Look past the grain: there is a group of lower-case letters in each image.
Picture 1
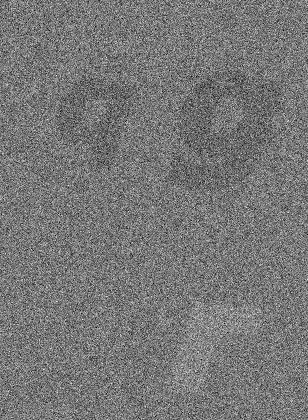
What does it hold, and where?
top left: dark q; top right: dark g; bottom right: light r
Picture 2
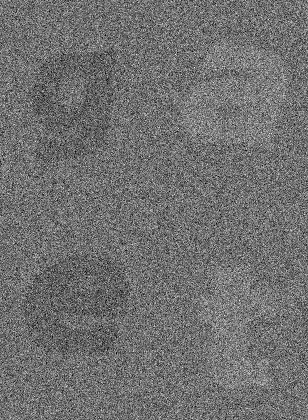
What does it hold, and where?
top left: dark g; top right: light a; bottom left: dark e; bottom right: light t
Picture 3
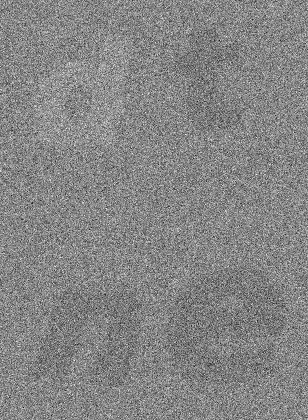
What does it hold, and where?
top left: light d; top right: dark t; bottom left: dark n; bottom right: dark e
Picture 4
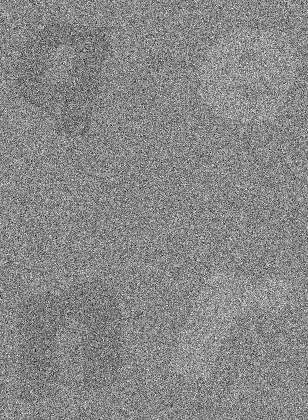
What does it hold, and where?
top left: dark q; top right: light e; bottom left: dark n; bottom right: light r
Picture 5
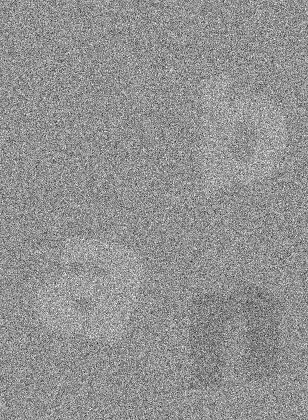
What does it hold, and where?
top right: light b; bottom left: light a; bottom right: dark n
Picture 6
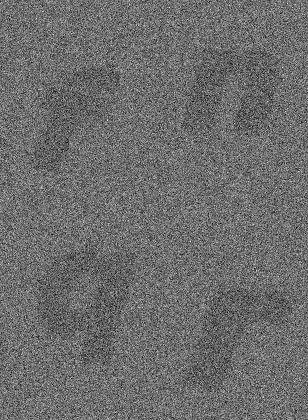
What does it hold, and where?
top left: dark f; top right: dark n; bottom left: dark q; bottom right: dark r
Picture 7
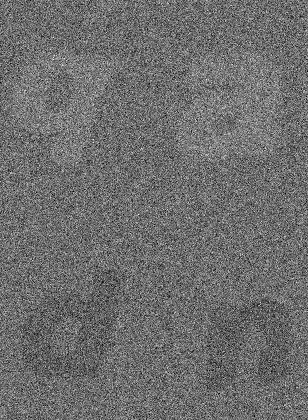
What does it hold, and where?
top left: light q; top right: light a; bottom left: dark d; bottom right: dark n
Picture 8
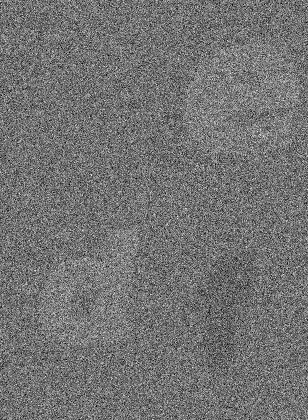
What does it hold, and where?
top right: light e; bottom left: light d; bottom right: dark f
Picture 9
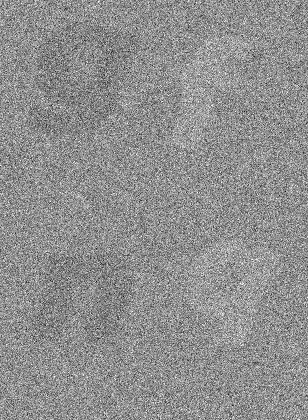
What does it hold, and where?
top left: dark g; top right: light f; bottom left: dark n; bottom right: light q
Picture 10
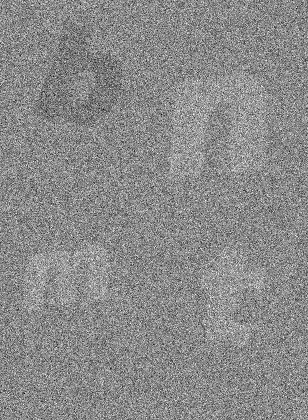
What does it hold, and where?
top left: dark b; top right: light n; bottom left: light m; bottom right: light t
